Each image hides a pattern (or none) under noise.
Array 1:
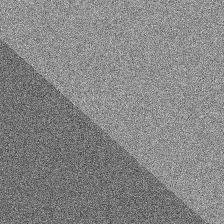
a sharp edge
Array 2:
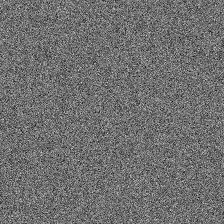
only noise
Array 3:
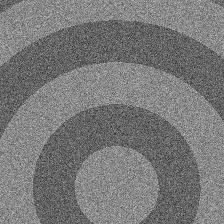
rings round one point
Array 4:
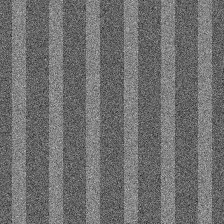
vertical stripes
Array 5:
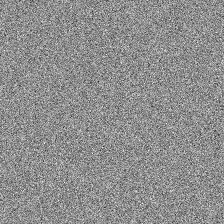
only noise
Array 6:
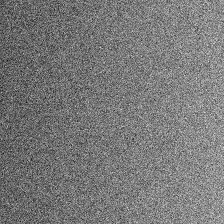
a smooth slope
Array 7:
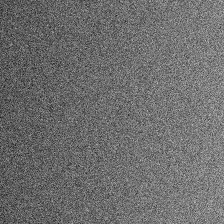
a smooth slope
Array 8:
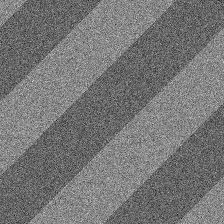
diagonal stripes
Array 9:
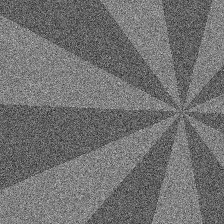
spokes from one point
